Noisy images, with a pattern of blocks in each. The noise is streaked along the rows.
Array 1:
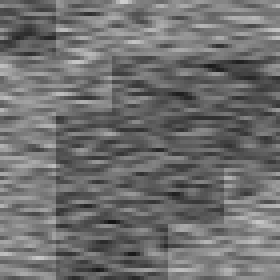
mirrored about the diagonal from the top left
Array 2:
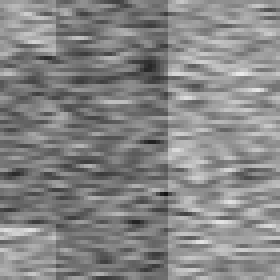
top and bottom mirror each other
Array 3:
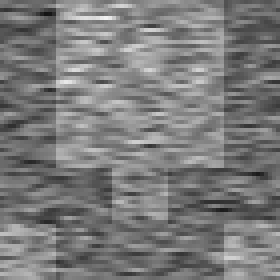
left and right mirror each other
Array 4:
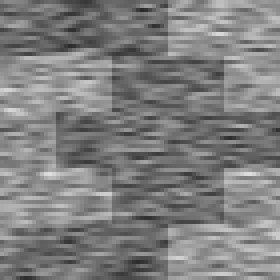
top and bottom mirror each other
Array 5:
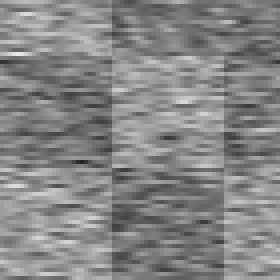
mirrored about the diagonal from the bottom left
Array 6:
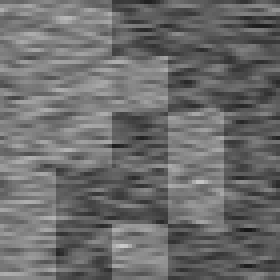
no symmetry
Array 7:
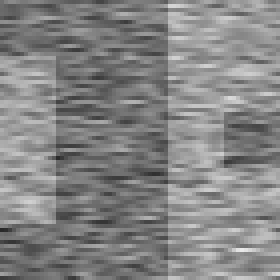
top and bottom mirror each other
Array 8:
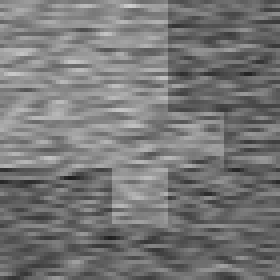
mirrored about the diagonal from the top left
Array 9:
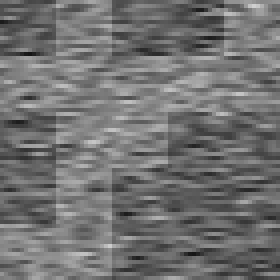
mirrored about the diagonal from the top left
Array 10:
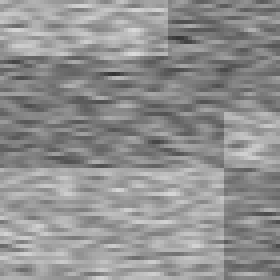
no symmetry
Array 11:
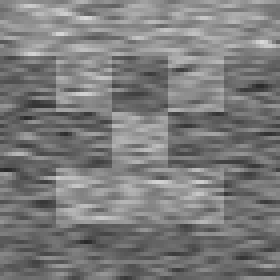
left and right mirror each other
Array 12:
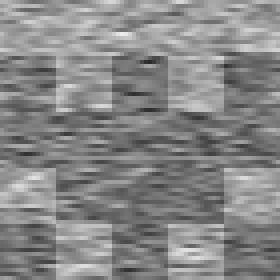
left and right mirror each other
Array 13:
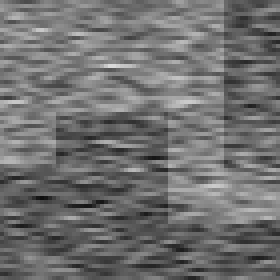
no symmetry
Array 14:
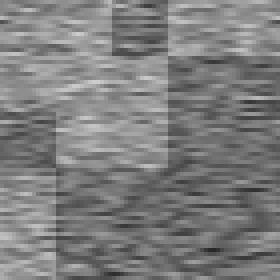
mirrored about the diagonal from the top left
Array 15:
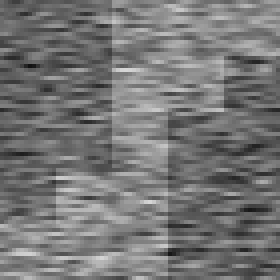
the same after a half turn
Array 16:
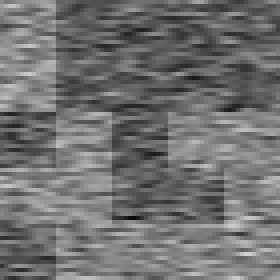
no symmetry
